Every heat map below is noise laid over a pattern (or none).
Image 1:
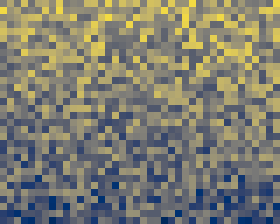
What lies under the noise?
a smooth slope
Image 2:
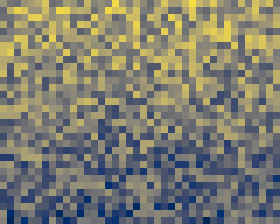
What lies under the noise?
a smooth slope
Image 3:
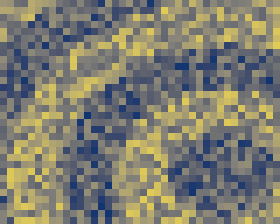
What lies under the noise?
rings round one point
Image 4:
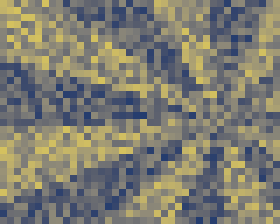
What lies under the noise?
spokes from one point
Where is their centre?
middle right
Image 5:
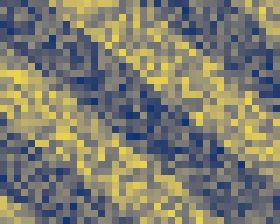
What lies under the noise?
diagonal stripes
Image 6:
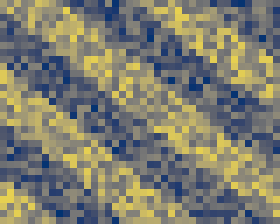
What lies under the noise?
diagonal stripes
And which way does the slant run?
top left to bottom right
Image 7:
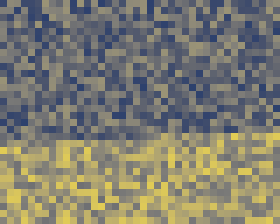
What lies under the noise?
a sharp edge
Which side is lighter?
bottom
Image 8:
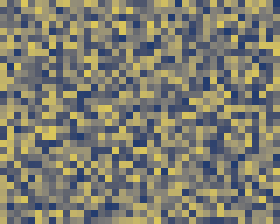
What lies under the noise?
only noise
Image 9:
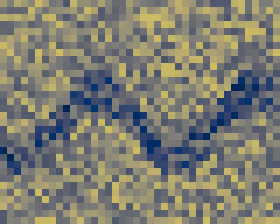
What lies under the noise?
a wavy band
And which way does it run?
left to right
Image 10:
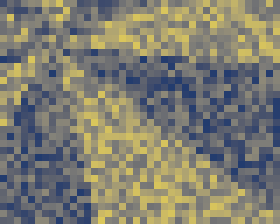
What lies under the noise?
spokes from one point
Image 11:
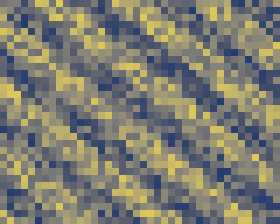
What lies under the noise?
diagonal stripes
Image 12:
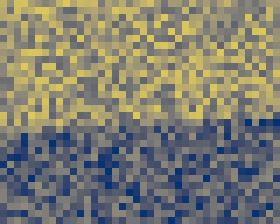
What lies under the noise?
a sharp edge
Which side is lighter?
top
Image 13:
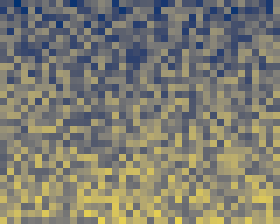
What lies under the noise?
a smooth slope
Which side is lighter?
bottom
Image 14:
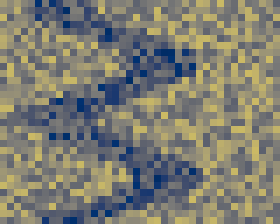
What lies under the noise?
a wavy band
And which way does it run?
top to bottom
